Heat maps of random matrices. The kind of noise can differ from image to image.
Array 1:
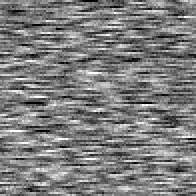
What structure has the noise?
streaked along the rows
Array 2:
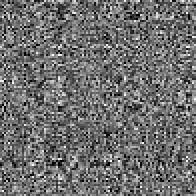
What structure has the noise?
low rank plus noise
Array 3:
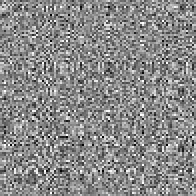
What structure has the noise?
low rank plus noise
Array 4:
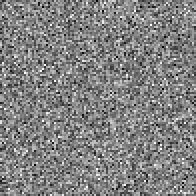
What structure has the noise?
independent entries
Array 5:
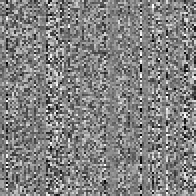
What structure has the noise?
columns of uneven size
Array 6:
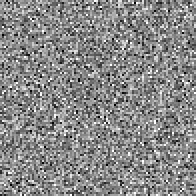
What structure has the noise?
independent entries
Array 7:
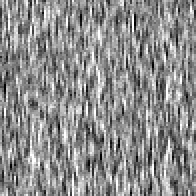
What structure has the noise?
streaked along the columns
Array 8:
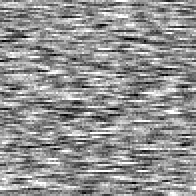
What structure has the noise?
streaked along the rows
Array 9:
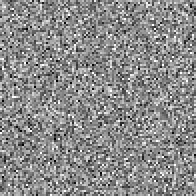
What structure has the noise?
independent entries
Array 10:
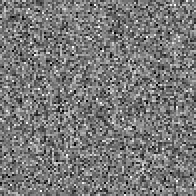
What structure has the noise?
independent entries
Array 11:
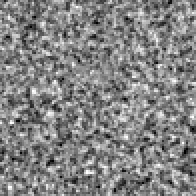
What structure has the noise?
blotchy
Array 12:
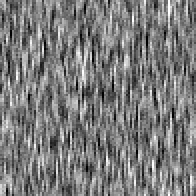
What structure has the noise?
streaked along the columns
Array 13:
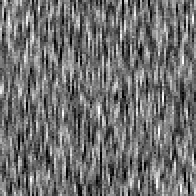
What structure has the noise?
streaked along the columns
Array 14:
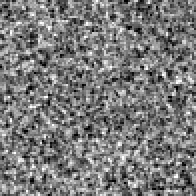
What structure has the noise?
blotchy
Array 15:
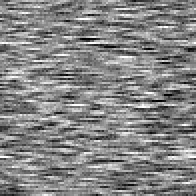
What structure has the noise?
streaked along the rows
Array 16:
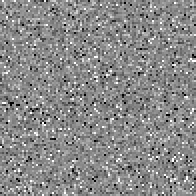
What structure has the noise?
heavy tails
